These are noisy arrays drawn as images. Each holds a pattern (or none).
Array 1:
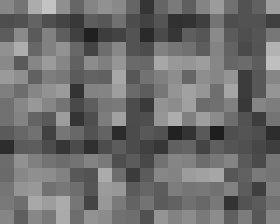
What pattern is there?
bands of rows crossing bands of columns
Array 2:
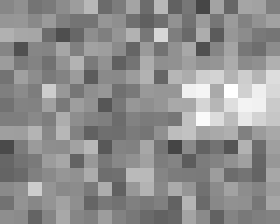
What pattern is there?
one block
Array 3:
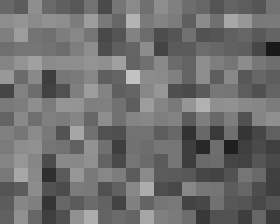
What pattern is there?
bands of rows crossing bands of columns
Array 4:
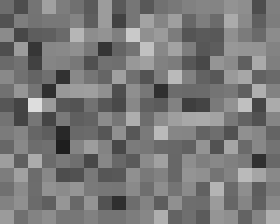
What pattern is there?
only noise
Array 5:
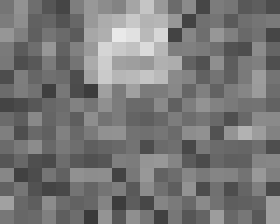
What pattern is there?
one block
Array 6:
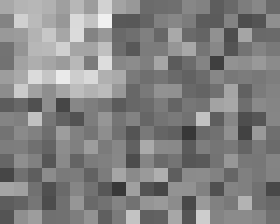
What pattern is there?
one block
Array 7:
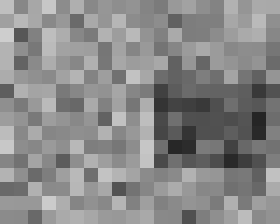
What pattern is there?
one block
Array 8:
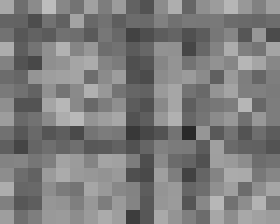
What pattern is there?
bands of rows crossing bands of columns
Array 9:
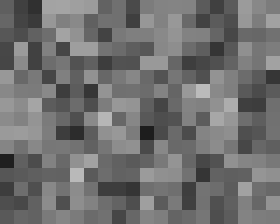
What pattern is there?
a checkerboard
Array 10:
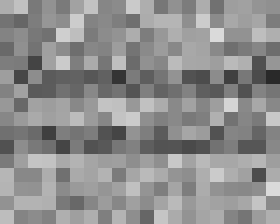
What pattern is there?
bands of rows
